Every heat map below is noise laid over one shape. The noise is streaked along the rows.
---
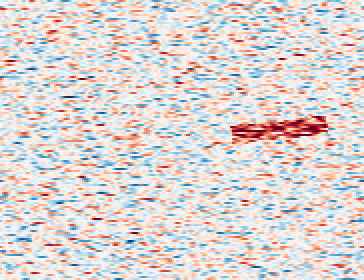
bar
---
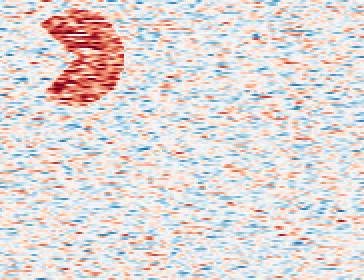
disc with a wedge cut out
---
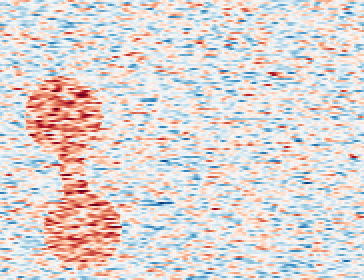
dumbbell
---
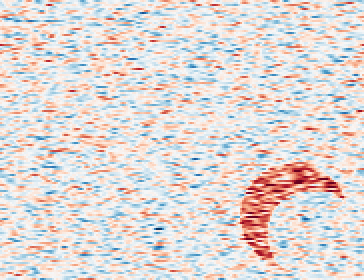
crescent
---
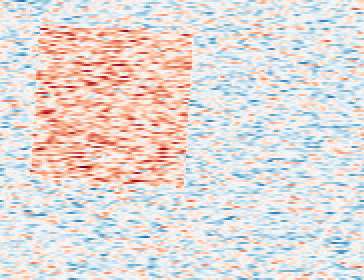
square
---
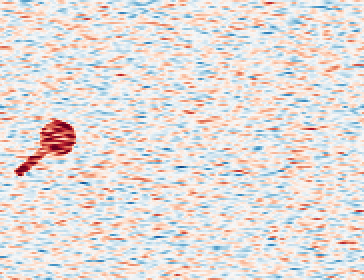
lollipop
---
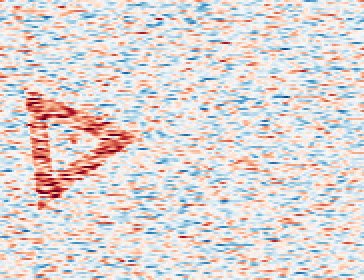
triangle frame
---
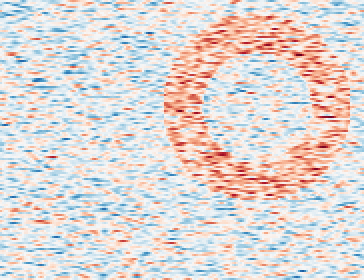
ring
